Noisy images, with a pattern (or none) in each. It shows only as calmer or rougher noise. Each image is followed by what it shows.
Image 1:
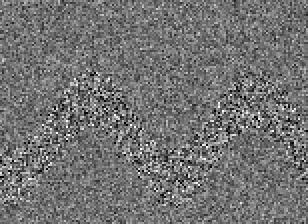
a wavy band
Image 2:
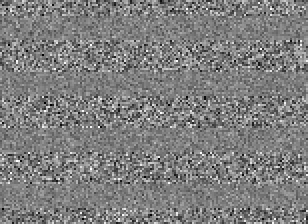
horizontal stripes
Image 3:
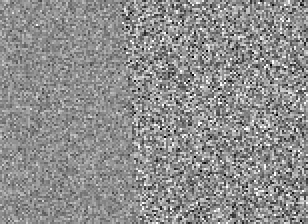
a sharp edge
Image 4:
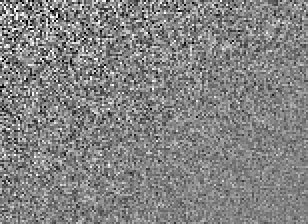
a smooth slope
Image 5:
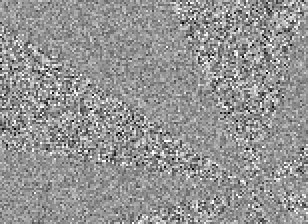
spokes from one point
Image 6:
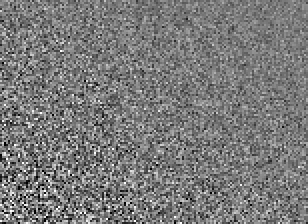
a smooth slope
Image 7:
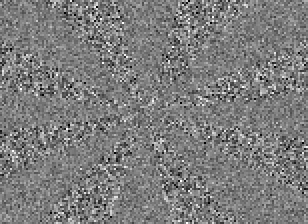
spokes from one point
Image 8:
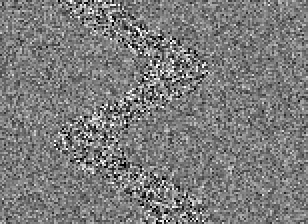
a wavy band
